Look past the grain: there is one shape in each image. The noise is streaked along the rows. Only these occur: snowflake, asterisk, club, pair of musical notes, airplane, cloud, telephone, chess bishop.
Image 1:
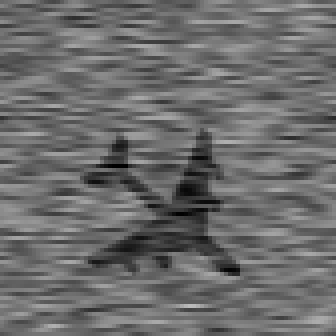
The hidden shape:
airplane
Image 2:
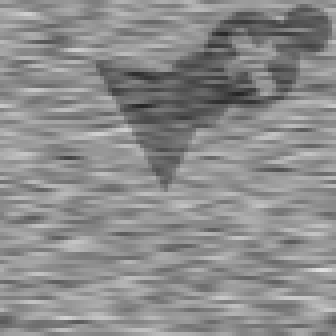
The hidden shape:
chess bishop
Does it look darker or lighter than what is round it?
darker
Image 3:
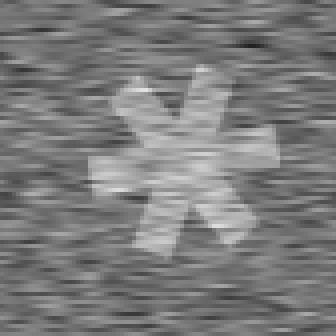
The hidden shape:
asterisk
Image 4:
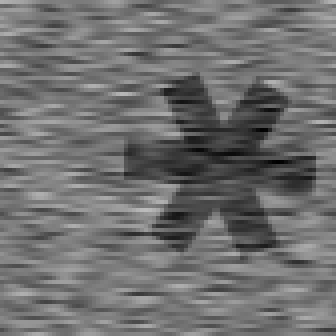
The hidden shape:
asterisk
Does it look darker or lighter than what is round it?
darker
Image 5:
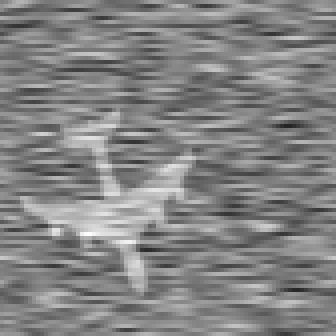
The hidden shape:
airplane
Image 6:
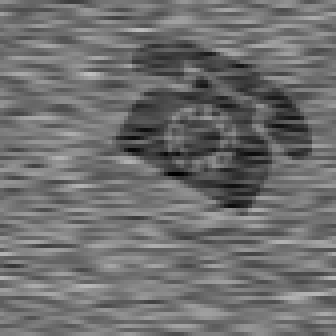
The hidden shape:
telephone
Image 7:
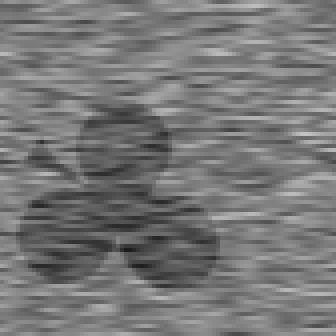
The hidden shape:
club
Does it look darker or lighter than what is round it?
darker
